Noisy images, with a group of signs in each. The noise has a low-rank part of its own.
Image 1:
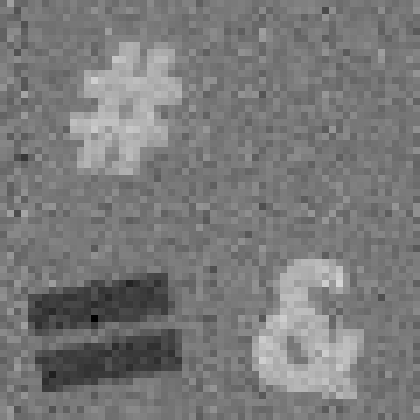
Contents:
top left: light hash sign; bottom left: dark equals sign; bottom right: light ampersand
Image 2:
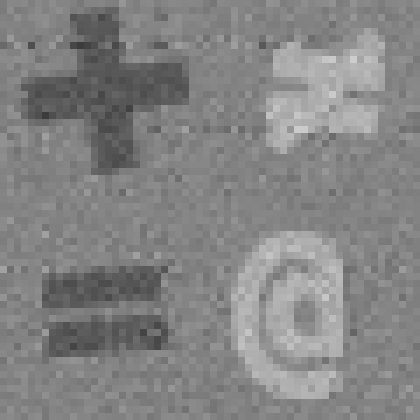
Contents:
top left: dark plus sign; top right: light not-equal sign; bottom left: dark equals sign; bottom right: light at sign
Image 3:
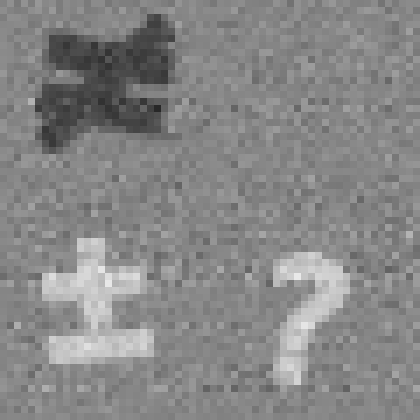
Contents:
top left: dark not-equal sign; bottom left: light plus-minus sign; bottom right: light question mark
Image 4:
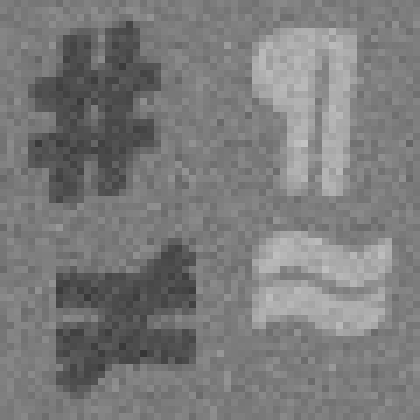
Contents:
top left: dark hash sign; top right: light pilcrow; bottom left: dark not-equal sign; bottom right: light approximately sign
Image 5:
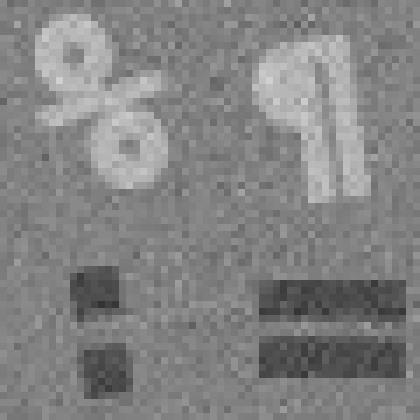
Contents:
top left: light percent sign; top right: light pilcrow; bottom left: dark colon; bottom right: dark equals sign
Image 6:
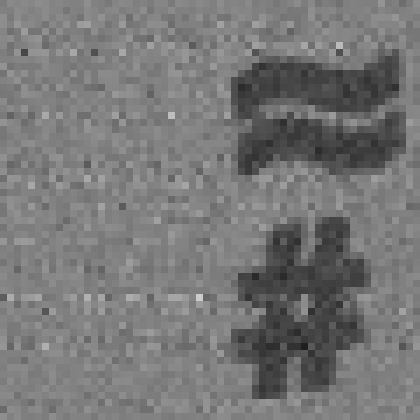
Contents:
top right: dark approximately sign; bottom right: dark hash sign
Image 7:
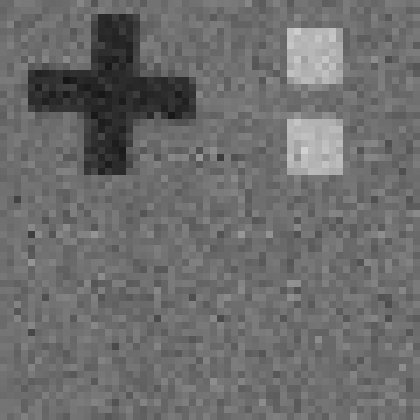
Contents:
top left: dark plus sign; top right: light colon
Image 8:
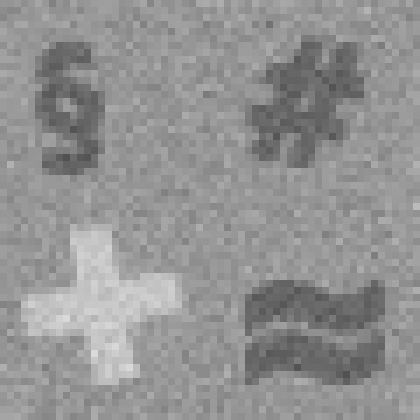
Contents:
top left: dark section sign; top right: dark hash sign; bottom left: light plus sign; bottom right: dark approximately sign
